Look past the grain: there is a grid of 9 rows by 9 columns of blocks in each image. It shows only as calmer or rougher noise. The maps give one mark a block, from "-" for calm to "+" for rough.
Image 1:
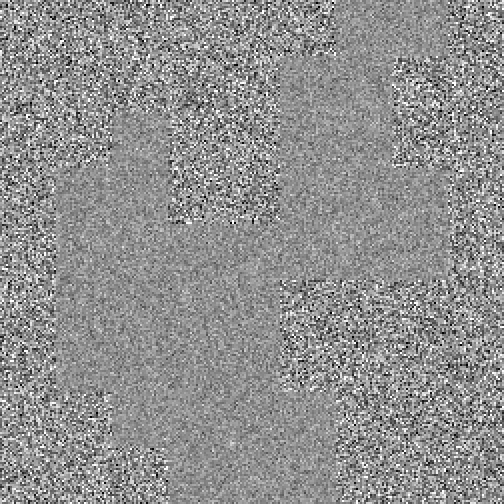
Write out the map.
+ + + + + + - - +
+ + + + + - - + +
+ + - + + - - + +
+ - - + + - - - +
+ - - - - - - - +
+ - - - - + + + +
+ - - - - + + + +
+ + - - - - + + +
+ + + - - - + + +
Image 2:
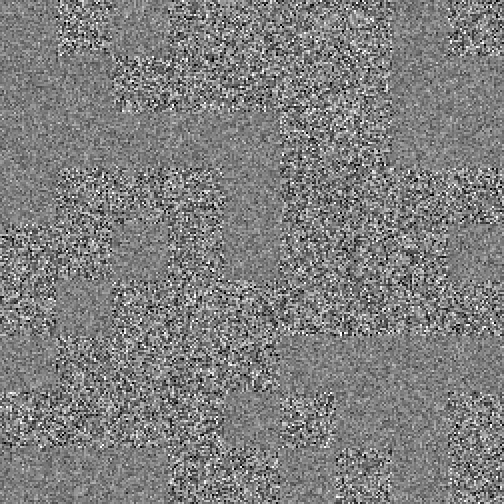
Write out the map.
- + - + + + + - +
- - + + + + + - -
- - - - - + + - -
- + + + - + + + +
+ + - + - + + + -
+ - + + + + + + +
- + + + + - - - -
+ + + + - + - - +
- - - + + - + - +
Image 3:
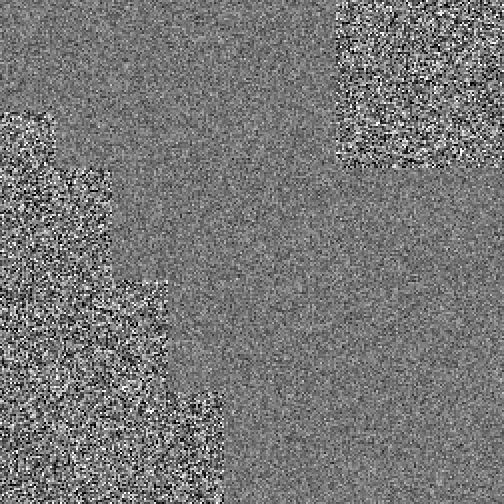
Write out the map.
- - - - - - + + +
- - - - - - + + +
+ - - - - - + + +
+ + - - - - - - -
+ + - - - - - - -
+ + + - - - - - -
+ + + - - - - - -
+ + + + - - - - -
+ + + + - - - - -
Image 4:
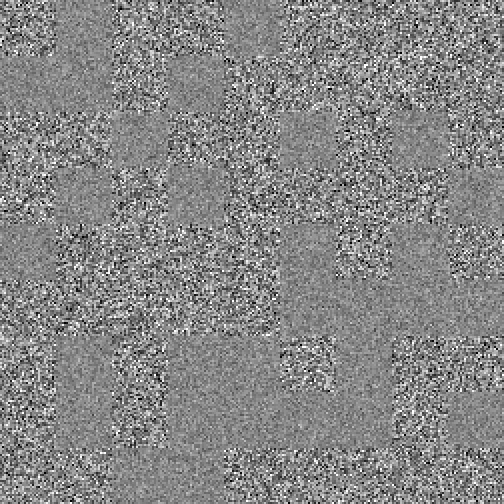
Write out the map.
+ - + + - + + + +
- - + - + + + + +
+ + - + + - + - +
+ - + - + + + + -
- + + + + - + - +
+ + + + + - - - -
+ - + - - + - + +
+ - + - - - - + -
+ + - - + + + + +
